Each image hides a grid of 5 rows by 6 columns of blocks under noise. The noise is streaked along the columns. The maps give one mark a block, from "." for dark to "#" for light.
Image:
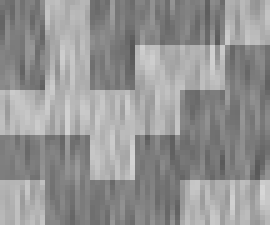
. # . . . #
. # . # # .
# # # # . .
. . # . . .
# . . . # #
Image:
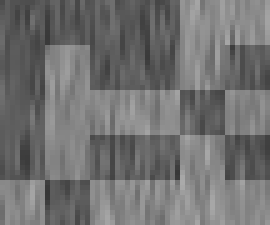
. . . . # #
. # . . # .
. # # # . #
. # . . # .
# . # # # #
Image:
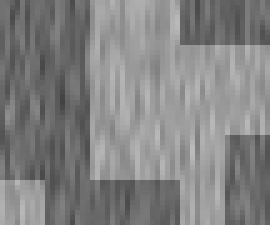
. . # # . .
. . # # # #
. . # # # #
. . # # # .
# . . . # .
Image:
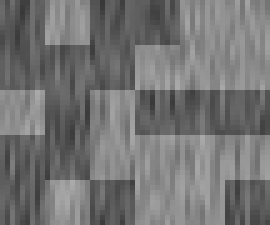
. # . . # #
. . . # # #
# . # . . .
. . # # # #
. # . # # .
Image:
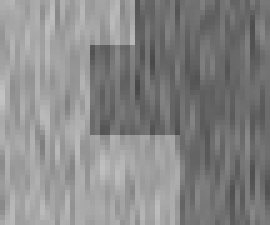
# # # . . .
# # . . . .
# # . . . .
# # # # . .
# # # # . .
